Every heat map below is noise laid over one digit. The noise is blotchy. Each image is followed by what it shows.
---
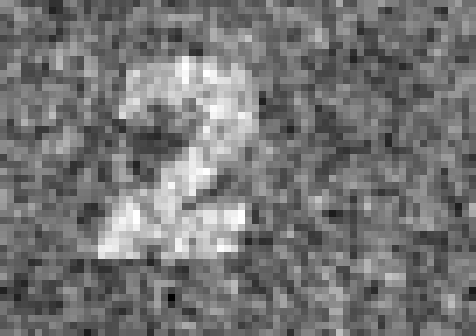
2
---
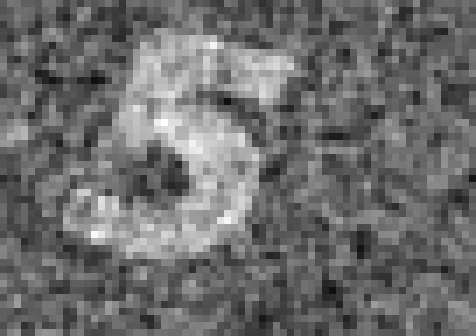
5
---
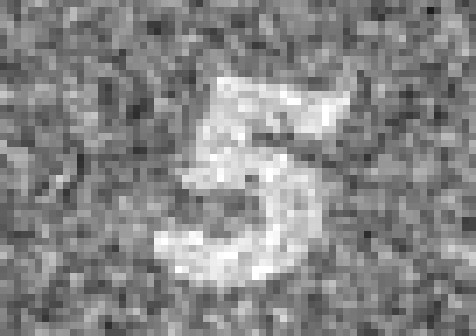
5
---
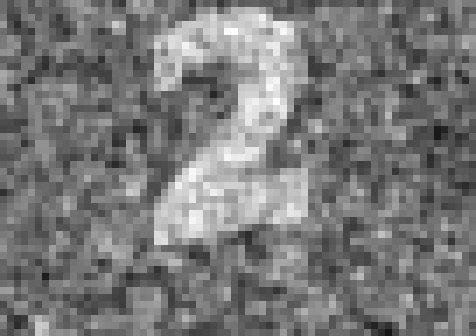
2
